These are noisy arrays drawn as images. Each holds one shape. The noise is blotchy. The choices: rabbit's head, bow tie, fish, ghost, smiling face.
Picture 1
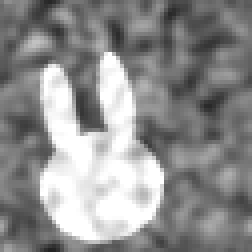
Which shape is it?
rabbit's head
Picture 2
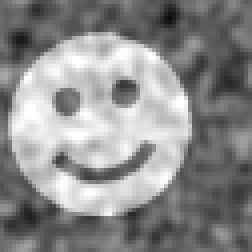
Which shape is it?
smiling face
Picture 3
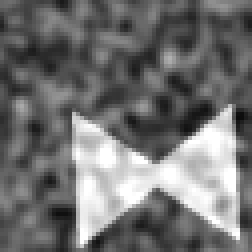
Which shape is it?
bow tie
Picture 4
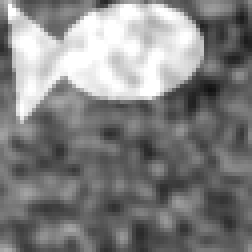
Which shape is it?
fish
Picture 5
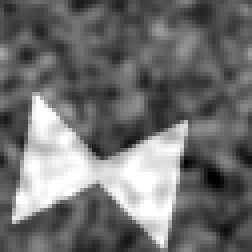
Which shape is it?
bow tie
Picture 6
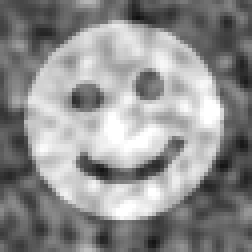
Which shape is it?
smiling face
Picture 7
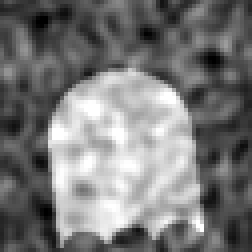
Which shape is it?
ghost
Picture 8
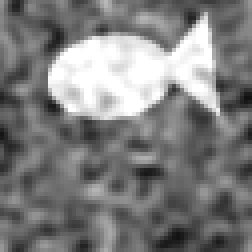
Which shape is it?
fish
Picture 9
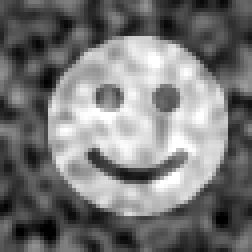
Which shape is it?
smiling face
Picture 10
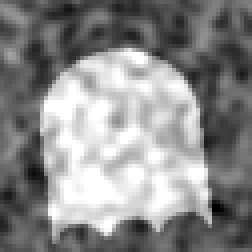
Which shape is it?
ghost
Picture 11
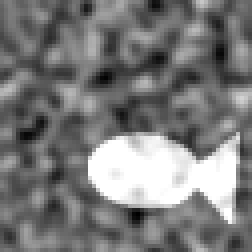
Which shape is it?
fish
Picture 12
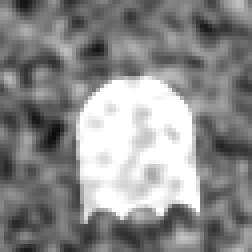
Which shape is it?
ghost
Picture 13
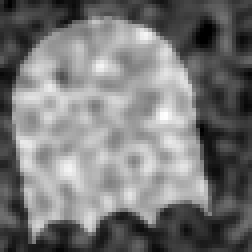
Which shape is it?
ghost
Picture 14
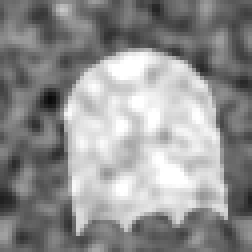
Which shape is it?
ghost
